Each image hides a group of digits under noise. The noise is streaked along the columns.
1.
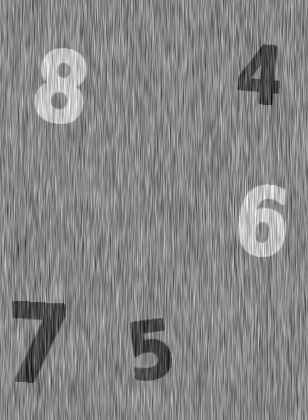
top left: light 8; top right: dark 4; middle right: light 6; bottom left: dark 7; bottom middle: dark 5
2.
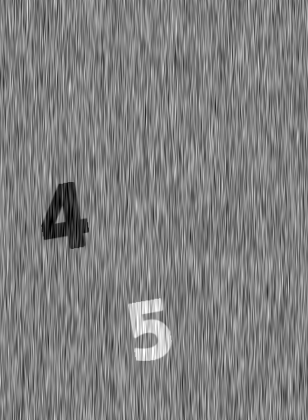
middle left: dark 4; bottom middle: light 5
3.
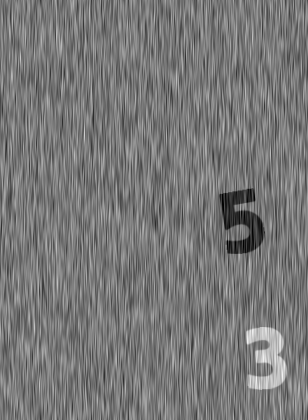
middle right: dark 5; bottom right: light 3
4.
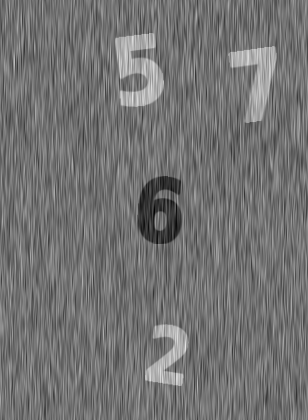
top middle: light 5; top right: light 7; centre: dark 6; bottom middle: light 2
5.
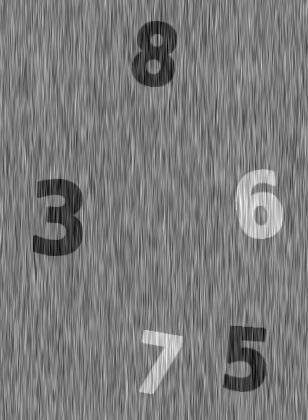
top middle: dark 8; middle left: dark 3; middle right: light 6; bottom middle: light 7; bottom right: dark 5
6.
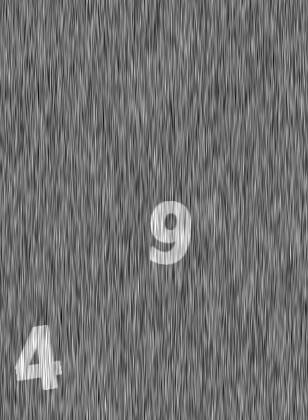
centre: light 9; bottom left: light 4
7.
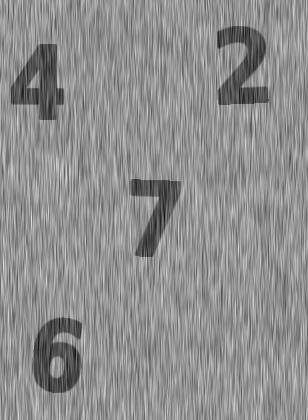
top left: dark 4; top right: dark 2; centre: dark 7; bottom left: dark 6
